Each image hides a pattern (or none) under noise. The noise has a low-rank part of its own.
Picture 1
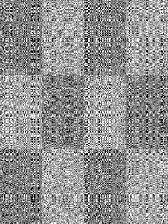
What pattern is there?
a checkerboard
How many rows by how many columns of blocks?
3 by 4
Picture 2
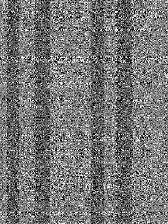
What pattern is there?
bands of columns
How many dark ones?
4
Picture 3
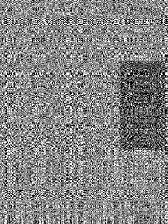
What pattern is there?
one block
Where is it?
middle right
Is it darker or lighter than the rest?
darker
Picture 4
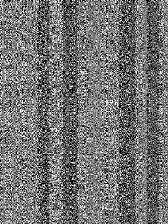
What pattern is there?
bands of columns
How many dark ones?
4
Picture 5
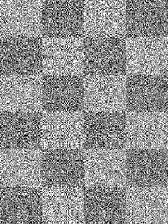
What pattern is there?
a checkerboard
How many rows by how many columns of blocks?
6 by 4
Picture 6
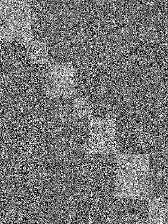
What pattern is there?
blocks along the diagonal
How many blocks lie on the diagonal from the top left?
7
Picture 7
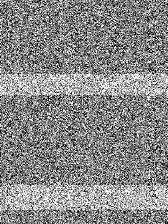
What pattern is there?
bands of rows
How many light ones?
2
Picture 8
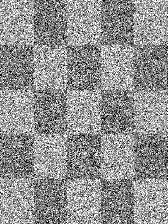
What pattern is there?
a checkerboard
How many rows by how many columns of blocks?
5 by 5
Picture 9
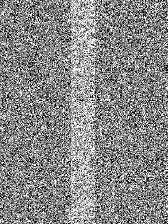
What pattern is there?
one band of columns
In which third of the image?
middle
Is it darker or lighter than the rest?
lighter
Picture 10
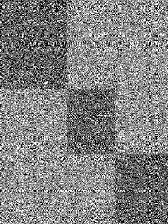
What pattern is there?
blocks along the diagonal
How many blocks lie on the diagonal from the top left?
3
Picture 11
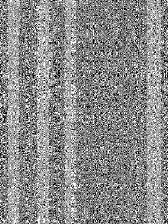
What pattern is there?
bands of columns
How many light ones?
4
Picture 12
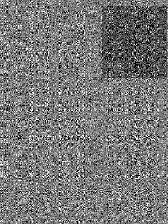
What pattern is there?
one block
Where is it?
top right
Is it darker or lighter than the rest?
darker
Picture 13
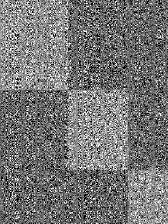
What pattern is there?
blocks along the diagonal
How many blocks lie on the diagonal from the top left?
3
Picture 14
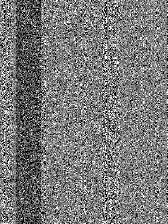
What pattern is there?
one band of columns
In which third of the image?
left
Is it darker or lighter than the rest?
darker
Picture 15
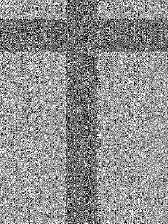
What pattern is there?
bands of rows crossing bands of columns
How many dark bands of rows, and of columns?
1 and 1
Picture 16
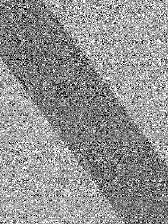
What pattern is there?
a diagonal band
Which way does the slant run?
top left to bottom right
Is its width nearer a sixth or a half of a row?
a half
